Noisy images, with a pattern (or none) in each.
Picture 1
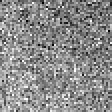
a smooth slope
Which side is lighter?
bottom left
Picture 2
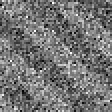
diagonal stripes
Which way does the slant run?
top left to bottom right
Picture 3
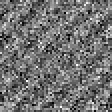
diagonal stripes
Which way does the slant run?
bottom left to top right
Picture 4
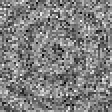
rings round one point
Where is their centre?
centre
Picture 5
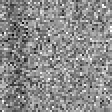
one vertical stripe
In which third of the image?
left
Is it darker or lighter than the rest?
darker
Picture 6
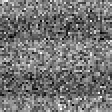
horizontal stripes
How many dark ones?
2
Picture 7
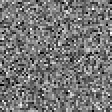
only noise
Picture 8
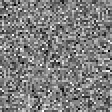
only noise
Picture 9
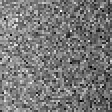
a smooth slope
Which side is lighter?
left
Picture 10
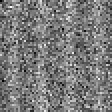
vertical stripes
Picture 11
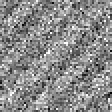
diagonal stripes
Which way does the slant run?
bottom left to top right
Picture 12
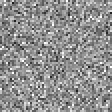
only noise
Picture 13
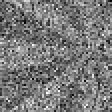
spokes from one point
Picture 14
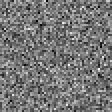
only noise
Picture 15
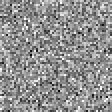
only noise
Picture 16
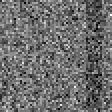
one vertical stripe
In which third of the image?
right
